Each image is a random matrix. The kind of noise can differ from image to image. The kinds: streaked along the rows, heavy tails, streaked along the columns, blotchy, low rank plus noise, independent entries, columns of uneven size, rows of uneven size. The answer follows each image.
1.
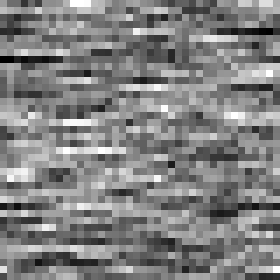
streaked along the rows
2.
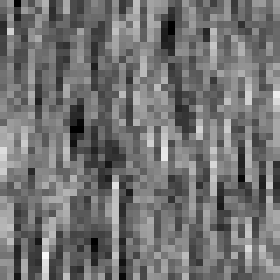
streaked along the columns
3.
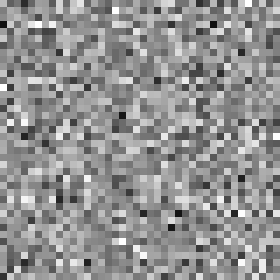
low rank plus noise
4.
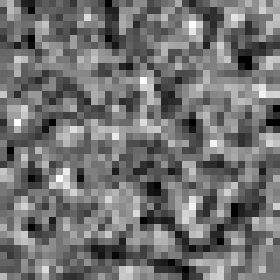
blotchy
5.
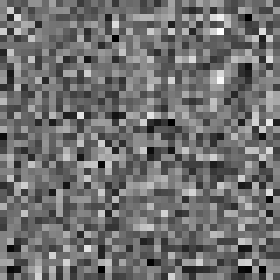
low rank plus noise
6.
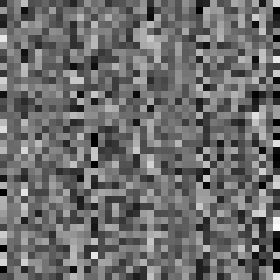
columns of uneven size
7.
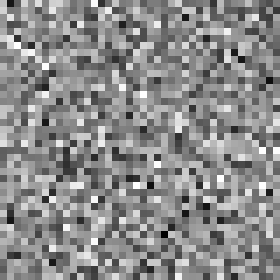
independent entries
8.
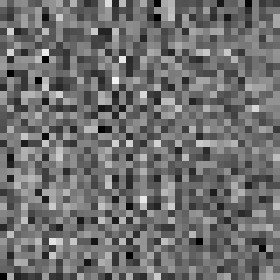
low rank plus noise
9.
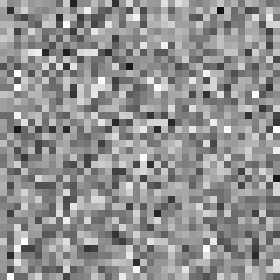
low rank plus noise
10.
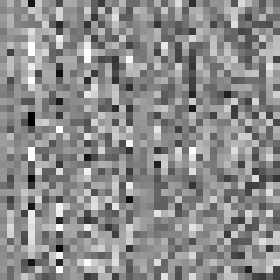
columns of uneven size
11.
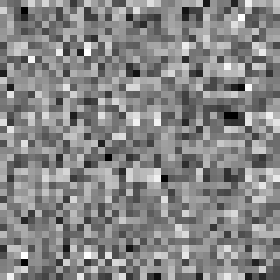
low rank plus noise
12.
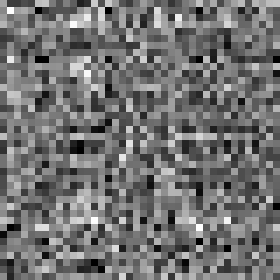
low rank plus noise
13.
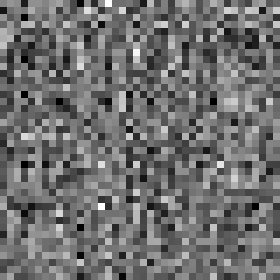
low rank plus noise
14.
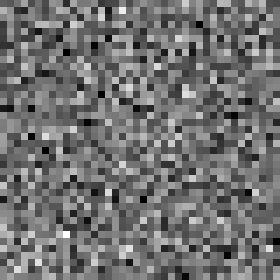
independent entries
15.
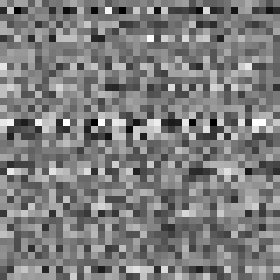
rows of uneven size
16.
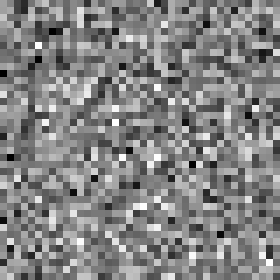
independent entries
